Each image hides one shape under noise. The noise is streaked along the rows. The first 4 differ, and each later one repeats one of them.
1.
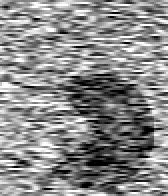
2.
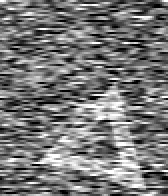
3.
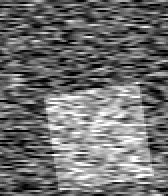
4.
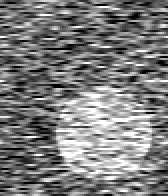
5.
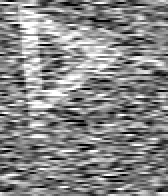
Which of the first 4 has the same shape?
2
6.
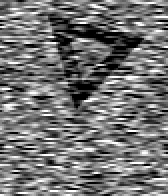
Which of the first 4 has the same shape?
2
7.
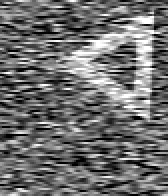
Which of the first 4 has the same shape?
2
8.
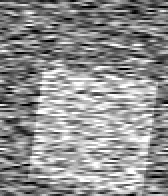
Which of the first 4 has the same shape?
3
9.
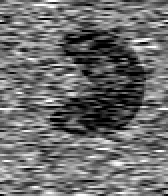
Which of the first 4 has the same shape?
1
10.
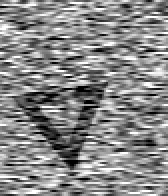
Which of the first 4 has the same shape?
2
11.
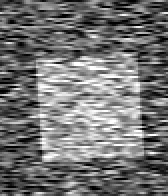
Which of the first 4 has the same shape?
3
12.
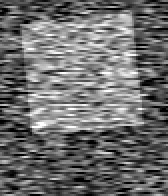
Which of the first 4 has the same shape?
3
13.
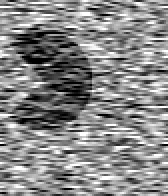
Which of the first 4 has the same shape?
1
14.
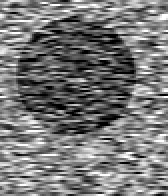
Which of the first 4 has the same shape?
4
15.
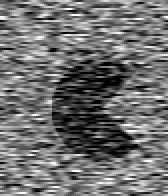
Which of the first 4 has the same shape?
1
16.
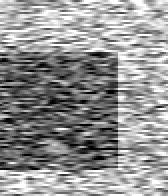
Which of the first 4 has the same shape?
3
